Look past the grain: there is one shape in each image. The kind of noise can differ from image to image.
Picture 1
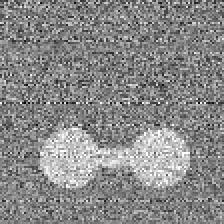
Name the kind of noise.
rows of uneven size
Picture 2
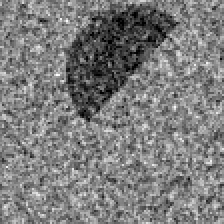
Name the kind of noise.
blotchy
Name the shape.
half disc
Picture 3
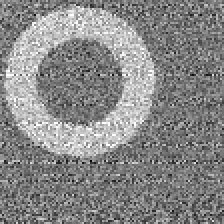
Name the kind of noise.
rows of uneven size
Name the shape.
ring
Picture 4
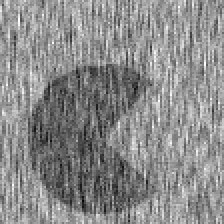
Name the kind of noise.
streaked along the columns
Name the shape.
disc with a wedge cut out
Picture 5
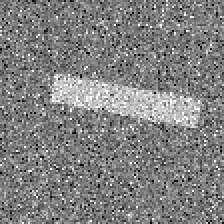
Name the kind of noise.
heavy tails
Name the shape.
bar
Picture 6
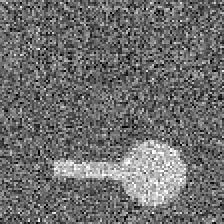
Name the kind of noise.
low rank plus noise
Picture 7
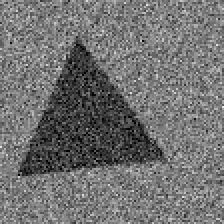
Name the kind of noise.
independent entries
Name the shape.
triangle
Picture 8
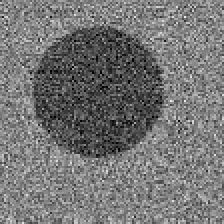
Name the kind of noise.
low rank plus noise
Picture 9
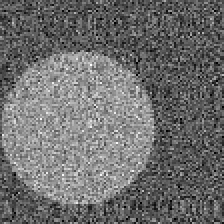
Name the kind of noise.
low rank plus noise
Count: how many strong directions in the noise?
one
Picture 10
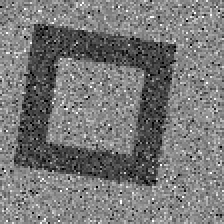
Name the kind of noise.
heavy tails
